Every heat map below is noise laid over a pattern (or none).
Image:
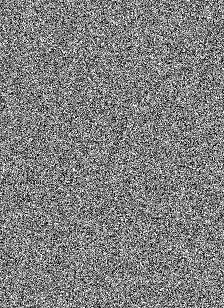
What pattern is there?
only noise
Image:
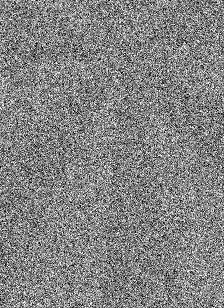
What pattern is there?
spokes from one point
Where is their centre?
top middle
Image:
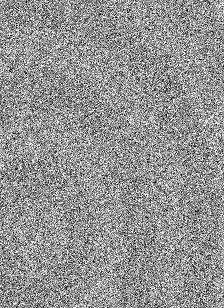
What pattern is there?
rings round one point
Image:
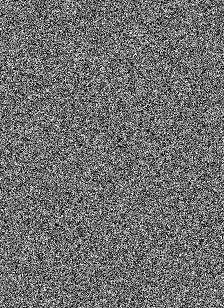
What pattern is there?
only noise
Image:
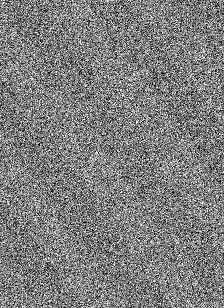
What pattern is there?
diagonal stripes
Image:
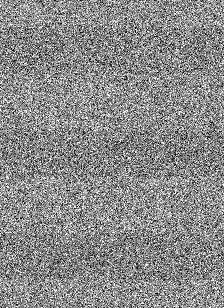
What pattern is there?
horizontal stripes
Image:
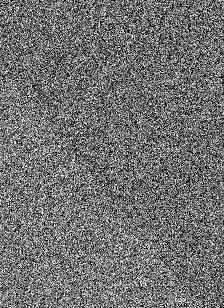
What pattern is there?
a sharp edge
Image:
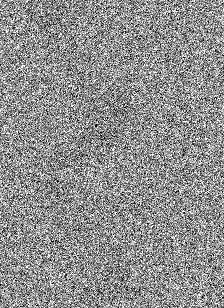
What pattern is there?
a wavy band
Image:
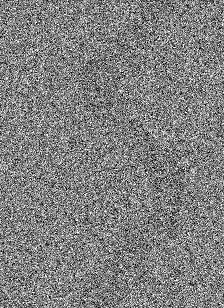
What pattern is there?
a wavy band
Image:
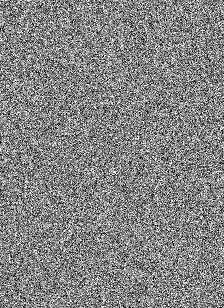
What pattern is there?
only noise
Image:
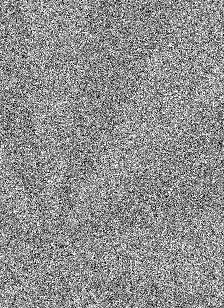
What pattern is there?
spokes from one point
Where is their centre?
bottom left
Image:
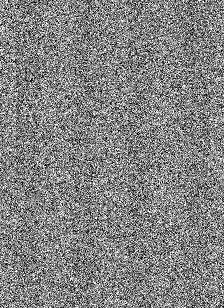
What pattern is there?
vertical stripes
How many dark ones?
4
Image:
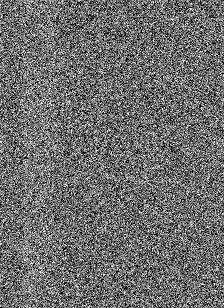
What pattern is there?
one vertical stripe
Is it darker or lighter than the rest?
lighter
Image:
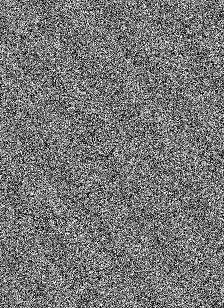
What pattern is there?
diagonal stripes
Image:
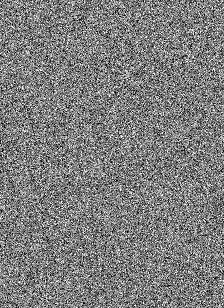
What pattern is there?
only noise
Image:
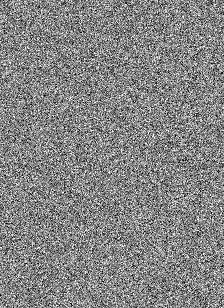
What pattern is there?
only noise
